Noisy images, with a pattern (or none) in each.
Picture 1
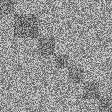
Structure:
blocks along the diagonal
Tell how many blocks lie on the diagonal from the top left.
7
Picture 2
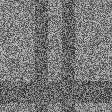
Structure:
bands of rows crossing bands of columns
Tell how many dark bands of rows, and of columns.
1 and 2
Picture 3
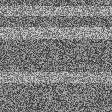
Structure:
bands of rows
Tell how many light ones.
3
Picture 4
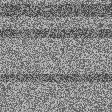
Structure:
bands of rows
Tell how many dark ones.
3
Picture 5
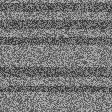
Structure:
bands of rows
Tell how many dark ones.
5
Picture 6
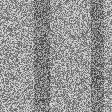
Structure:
bands of columns
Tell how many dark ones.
2
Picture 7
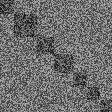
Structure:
blocks along the diagonal
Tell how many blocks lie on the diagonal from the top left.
7
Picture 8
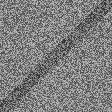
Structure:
a diagonal band
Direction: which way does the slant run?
bottom left to top right
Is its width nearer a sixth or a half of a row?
a sixth
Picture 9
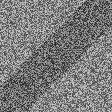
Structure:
a diagonal band
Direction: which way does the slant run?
bottom left to top right
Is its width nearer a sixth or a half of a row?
a half
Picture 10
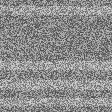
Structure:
bands of rows
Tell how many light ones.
4
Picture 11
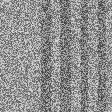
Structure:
bands of columns
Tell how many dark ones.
4
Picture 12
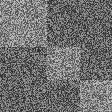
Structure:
blocks along the diagonal
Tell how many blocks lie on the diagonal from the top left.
3
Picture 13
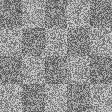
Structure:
a checkerboard
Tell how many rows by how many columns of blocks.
4 by 5
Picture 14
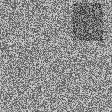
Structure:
one block
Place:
top right
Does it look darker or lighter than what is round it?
darker
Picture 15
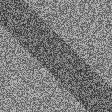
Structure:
a diagonal band
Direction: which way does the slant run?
top left to bottom right
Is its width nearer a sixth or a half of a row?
a half
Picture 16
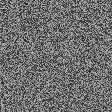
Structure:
only noise
